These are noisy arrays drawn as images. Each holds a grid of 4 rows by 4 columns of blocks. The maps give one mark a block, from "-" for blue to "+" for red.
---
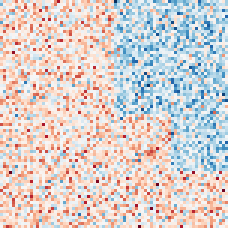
+ + - -
+ + - -
+ + + -
+ + + +
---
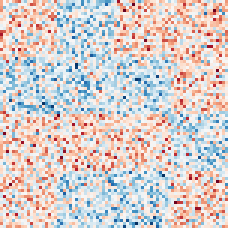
+ - + +
- - - +
+ + + -
+ - - +
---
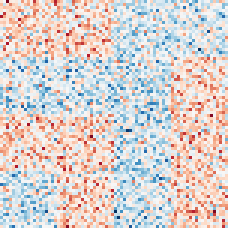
+ + - -
- - - +
+ + - +
- + - +
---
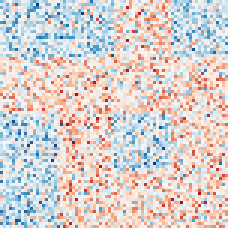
- - + -
+ + + +
- + - +
- + + +
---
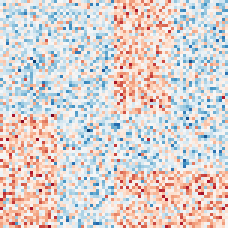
- - + -
- - + -
+ - - -
+ - + +
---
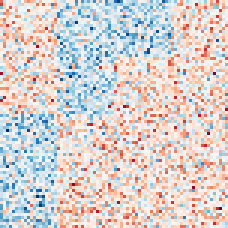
+ - - +
+ - + +
- + + +
- + + +
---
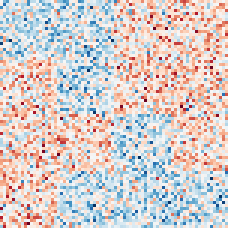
- - + +
+ - + +
+ + - +
+ - - -
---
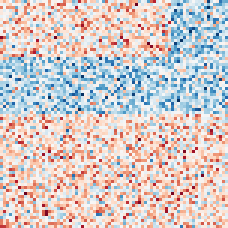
+ + + -
- - - -
+ + + +
+ + + +
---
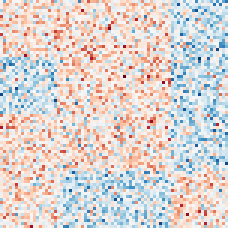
+ + + -
- + + -
+ + + -
+ - - +
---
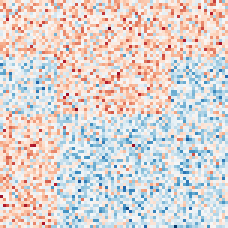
+ + + +
- + + -
+ - - -
+ - - -
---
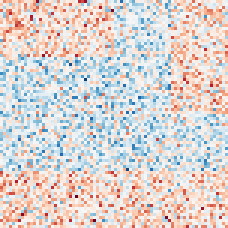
+ + - +
- - - +
- - - -
+ + + +
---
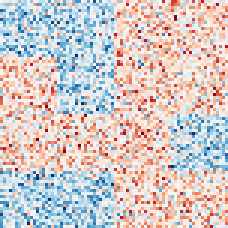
- - + +
+ - + +
+ + + -
- - + +
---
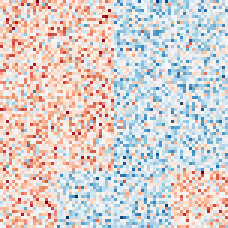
+ + - -
+ + - -
+ + - -
+ - - +
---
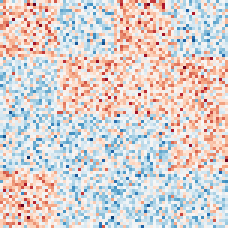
+ - + -
- + + +
- - - +
+ - - -
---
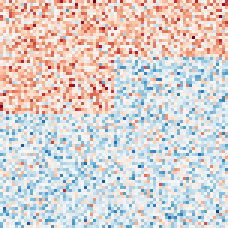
+ + + +
+ + - -
- - - -
- - - -
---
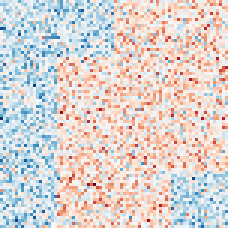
- - + +
- + + +
- + + +
- + + -
